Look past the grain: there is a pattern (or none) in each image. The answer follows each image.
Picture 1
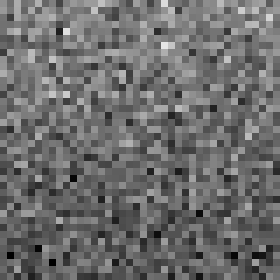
a smooth slope
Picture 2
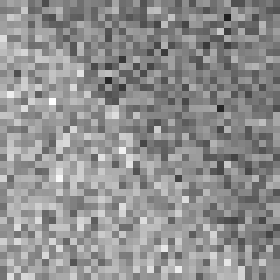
a sharp edge
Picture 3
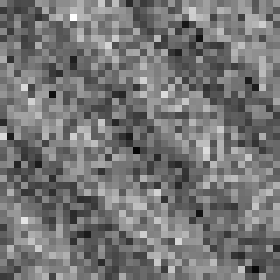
diagonal stripes
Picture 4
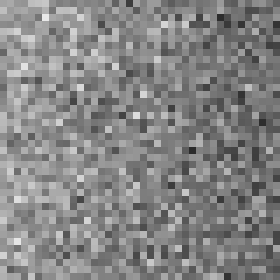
a smooth slope
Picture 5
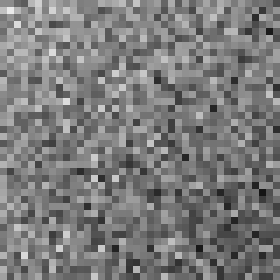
a smooth slope
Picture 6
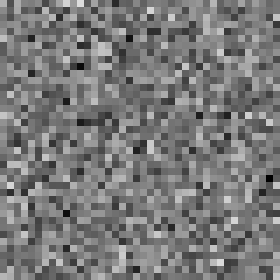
only noise
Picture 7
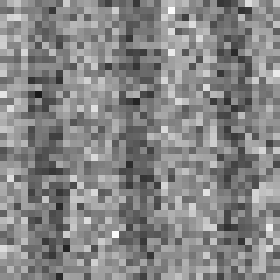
vertical stripes
